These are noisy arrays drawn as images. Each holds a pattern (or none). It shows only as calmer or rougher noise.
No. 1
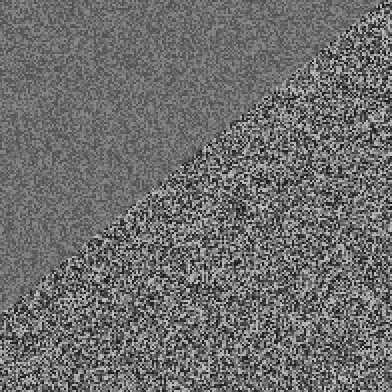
a sharp edge
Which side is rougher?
bottom right
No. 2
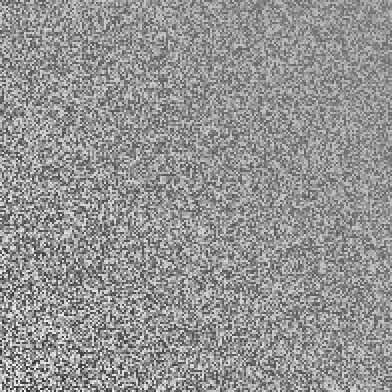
a smooth slope
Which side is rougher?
bottom left
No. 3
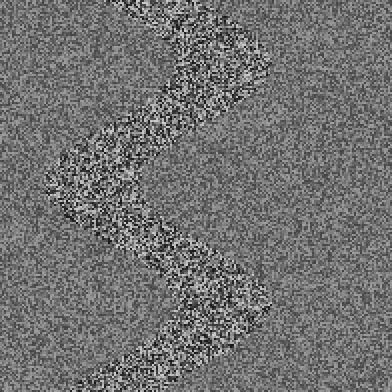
a wavy band
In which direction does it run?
top to bottom
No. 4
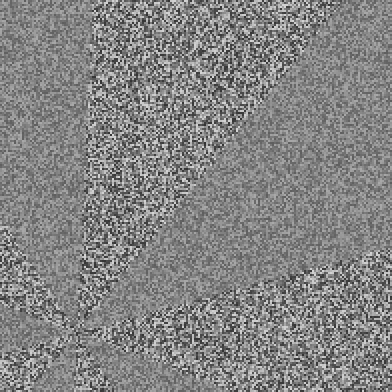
spokes from one point
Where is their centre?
bottom left
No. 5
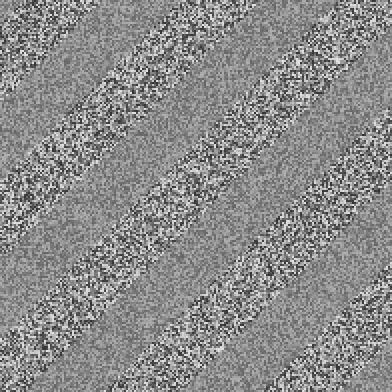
diagonal stripes
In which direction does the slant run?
bottom left to top right
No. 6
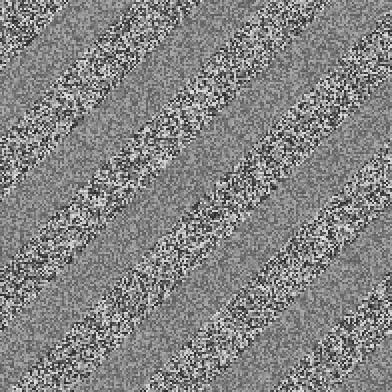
diagonal stripes
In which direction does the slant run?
bottom left to top right
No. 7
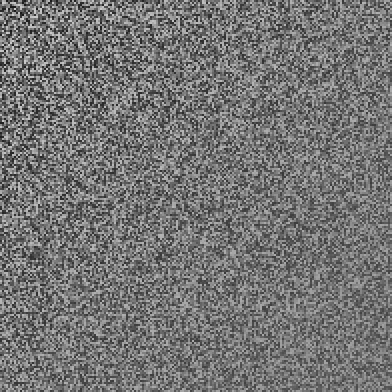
a smooth slope
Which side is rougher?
top left
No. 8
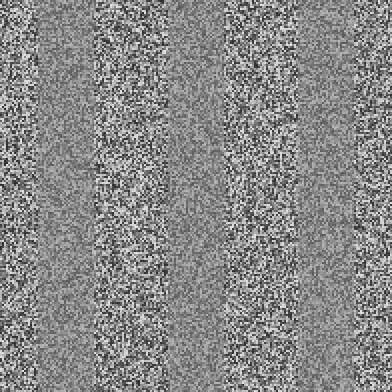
vertical stripes
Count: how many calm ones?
3
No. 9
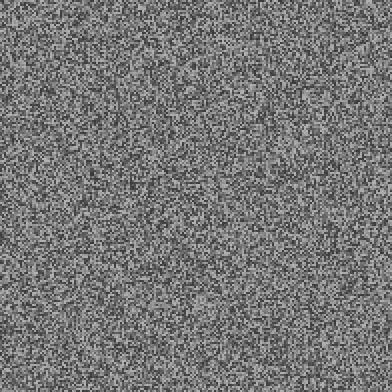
only noise
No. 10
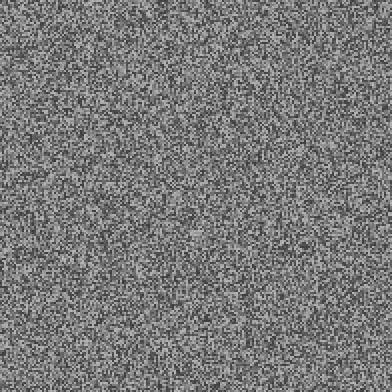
only noise
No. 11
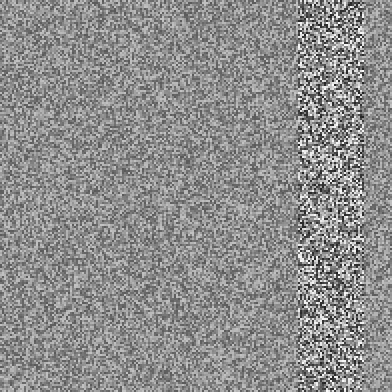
one vertical stripe
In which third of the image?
right
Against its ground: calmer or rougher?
rougher
